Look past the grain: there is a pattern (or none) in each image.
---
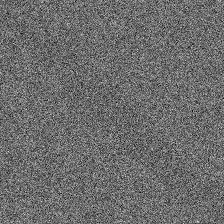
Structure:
a diagonal band
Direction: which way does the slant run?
top left to bottom right
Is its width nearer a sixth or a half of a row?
a sixth
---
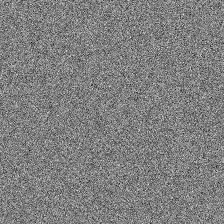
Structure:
only noise
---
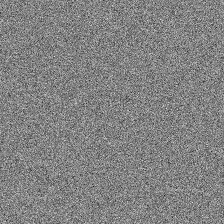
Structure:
only noise
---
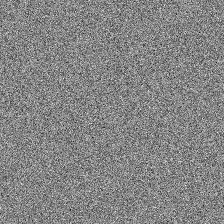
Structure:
only noise
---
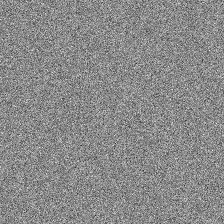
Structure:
only noise
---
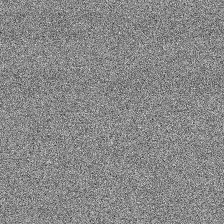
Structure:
bands of rows
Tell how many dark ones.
2
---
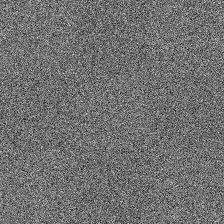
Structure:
a checkerboard
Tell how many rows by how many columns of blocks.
3 by 3
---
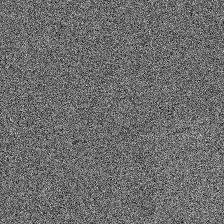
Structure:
one block
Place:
bottom right
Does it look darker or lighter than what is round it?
lighter
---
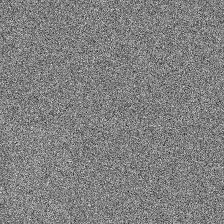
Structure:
one block
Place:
bottom left
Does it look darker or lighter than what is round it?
lighter
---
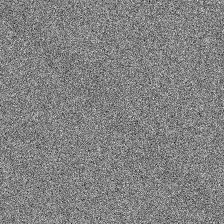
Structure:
a diagonal band
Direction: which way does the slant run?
top left to bottom right
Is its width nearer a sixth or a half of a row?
a sixth
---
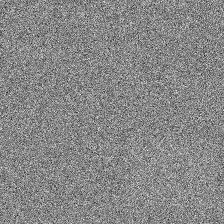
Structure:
one block
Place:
bottom right
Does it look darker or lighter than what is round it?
lighter
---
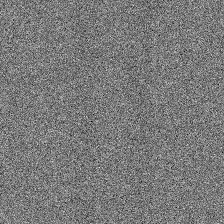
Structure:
bands of columns
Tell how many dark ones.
2
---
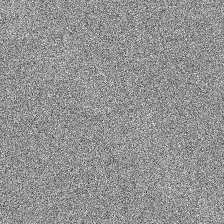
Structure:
blocks along the diagonal
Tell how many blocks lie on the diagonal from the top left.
6
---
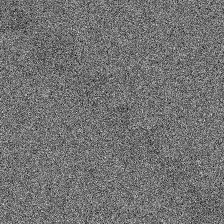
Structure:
blocks along the diagonal
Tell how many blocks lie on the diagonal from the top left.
7
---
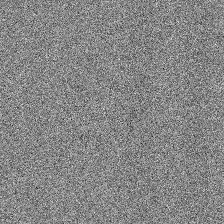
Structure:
bands of columns
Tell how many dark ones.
2
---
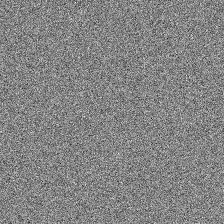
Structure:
only noise
